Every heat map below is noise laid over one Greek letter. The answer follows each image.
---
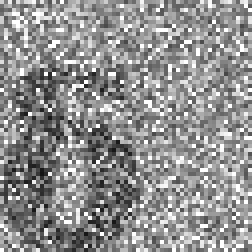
dark delta
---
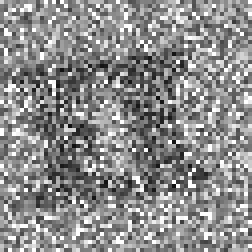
dark pi
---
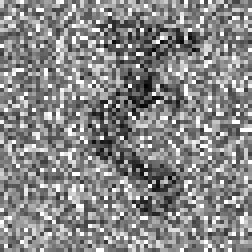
dark xi
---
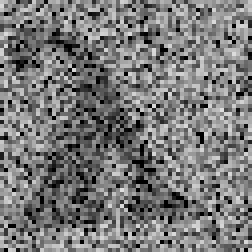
dark lambda
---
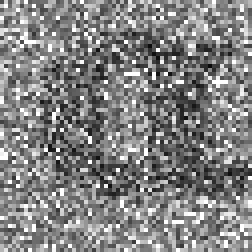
dark alpha
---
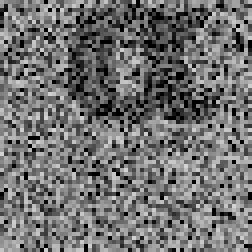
dark alpha
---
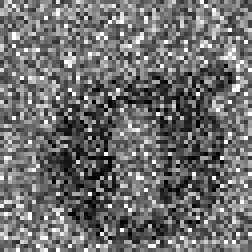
dark sigma
